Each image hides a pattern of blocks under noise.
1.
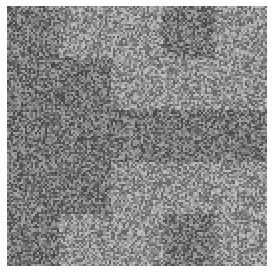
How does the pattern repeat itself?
top and bottom mirror each other
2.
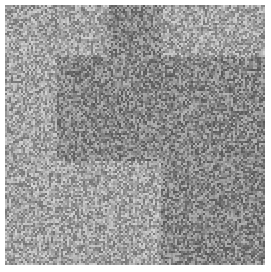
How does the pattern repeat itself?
no symmetry
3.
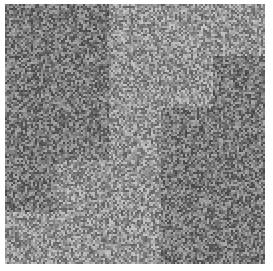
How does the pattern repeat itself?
the same after a half turn
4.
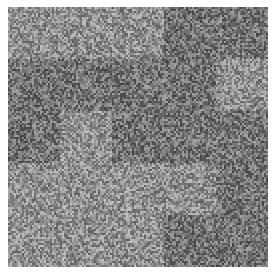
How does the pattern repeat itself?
no symmetry
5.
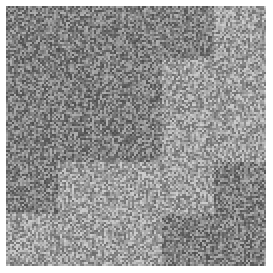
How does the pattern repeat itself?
mirrored about the diagonal from the top left
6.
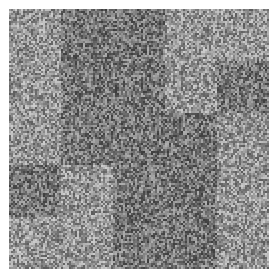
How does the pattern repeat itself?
the same after a half turn
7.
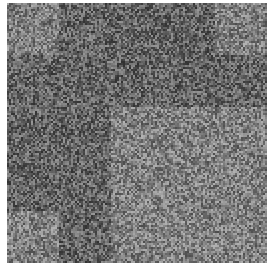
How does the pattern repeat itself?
mirrored about the diagonal from the top left
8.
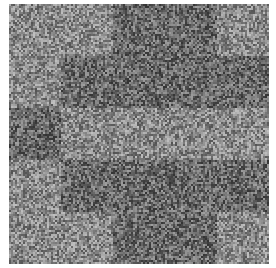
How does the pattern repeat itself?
top and bottom mirror each other
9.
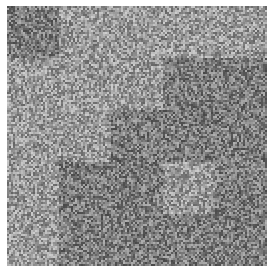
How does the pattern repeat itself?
mirrored about the diagonal from the top left
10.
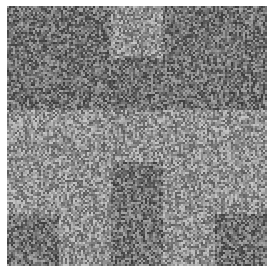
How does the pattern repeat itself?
left and right mirror each other
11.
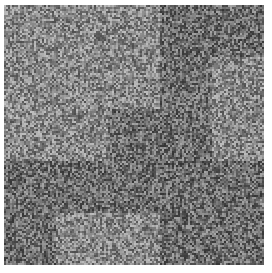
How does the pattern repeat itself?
mirrored about the diagonal from the top left
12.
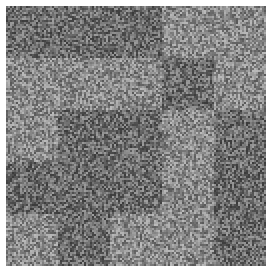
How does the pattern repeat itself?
mirrored about the diagonal from the bottom left
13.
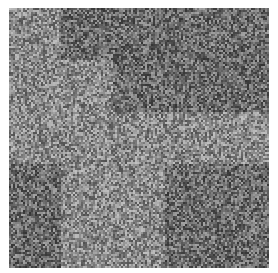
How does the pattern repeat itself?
no symmetry
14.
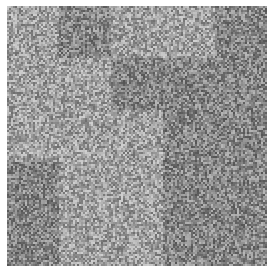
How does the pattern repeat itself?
no symmetry
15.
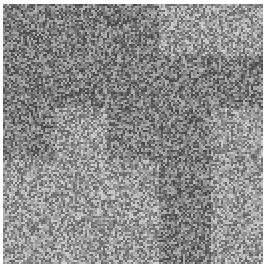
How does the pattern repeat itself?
no symmetry
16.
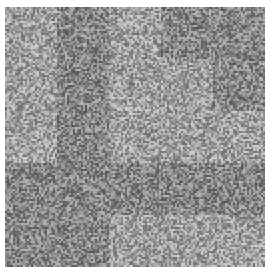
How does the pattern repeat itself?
mirrored about the diagonal from the bottom left
